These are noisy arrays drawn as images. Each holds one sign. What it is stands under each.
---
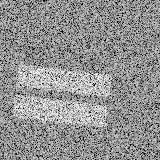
equals sign
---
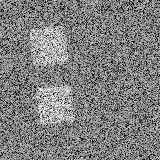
colon
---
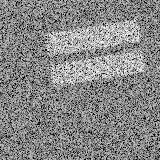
equals sign
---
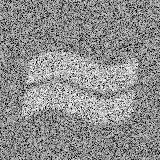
approximately sign
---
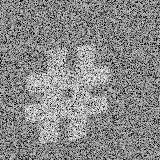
hash sign
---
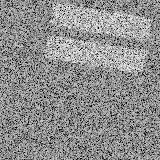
equals sign
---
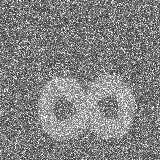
infinity sign
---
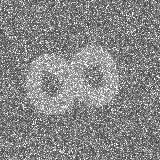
infinity sign
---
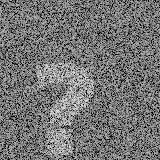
question mark
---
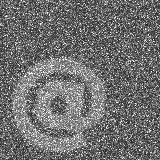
at sign
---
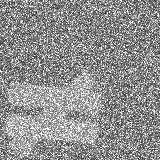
not-equal sign
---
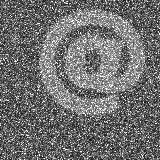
at sign
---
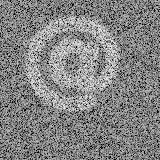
at sign
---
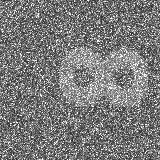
infinity sign
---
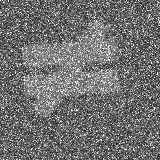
not-equal sign
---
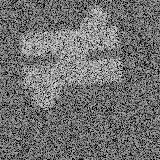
not-equal sign
